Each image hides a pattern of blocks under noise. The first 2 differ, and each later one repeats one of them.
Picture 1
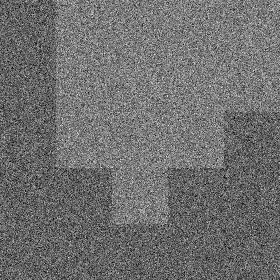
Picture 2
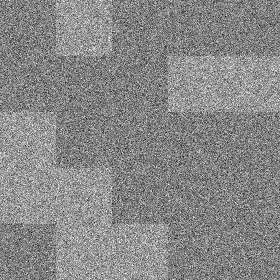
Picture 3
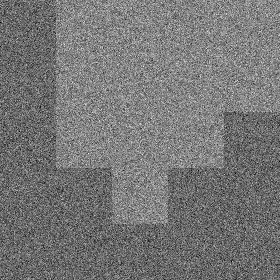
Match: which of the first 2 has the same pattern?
1
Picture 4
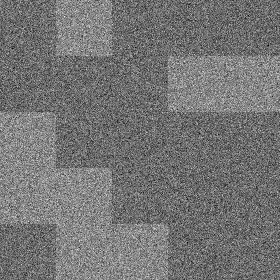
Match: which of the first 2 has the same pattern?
2
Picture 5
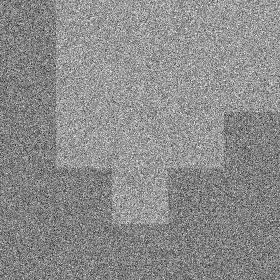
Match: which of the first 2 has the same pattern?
1
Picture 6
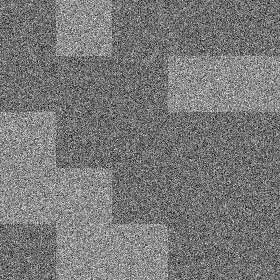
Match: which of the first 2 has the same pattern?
2
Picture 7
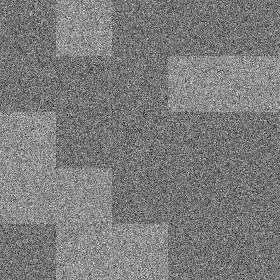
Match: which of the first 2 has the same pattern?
2
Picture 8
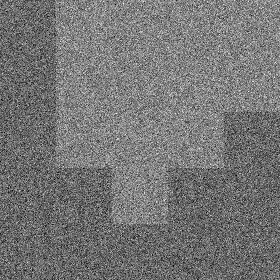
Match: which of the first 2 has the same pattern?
1
